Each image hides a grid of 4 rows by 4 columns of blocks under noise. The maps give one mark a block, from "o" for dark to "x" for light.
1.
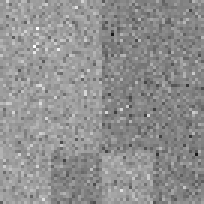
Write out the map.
xxoo
xxoo
xxoo
xoxo
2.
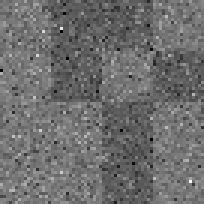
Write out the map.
xoox
xoxo
xxox
xxox
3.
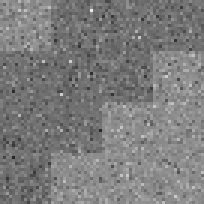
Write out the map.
xooo
ooox
ooxx
oxxx
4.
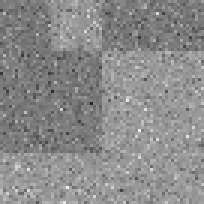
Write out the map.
oxoo
ooxx
ooxx
xxxx
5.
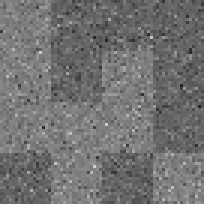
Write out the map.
xooo
xoxo
xxxo
oxox
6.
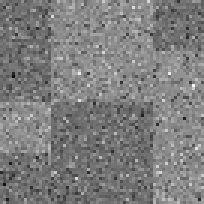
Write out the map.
oxxo
oxxx
xoox
ooox
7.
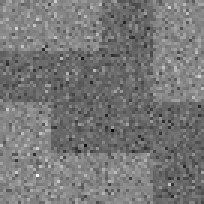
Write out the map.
xxox
ooox
xooo
xxxo
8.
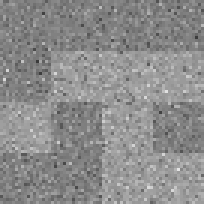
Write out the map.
oooo
oxxx
xoxo
ooxx
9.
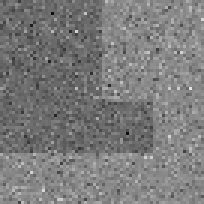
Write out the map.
ooxx
ooxx
ooox
xxxx
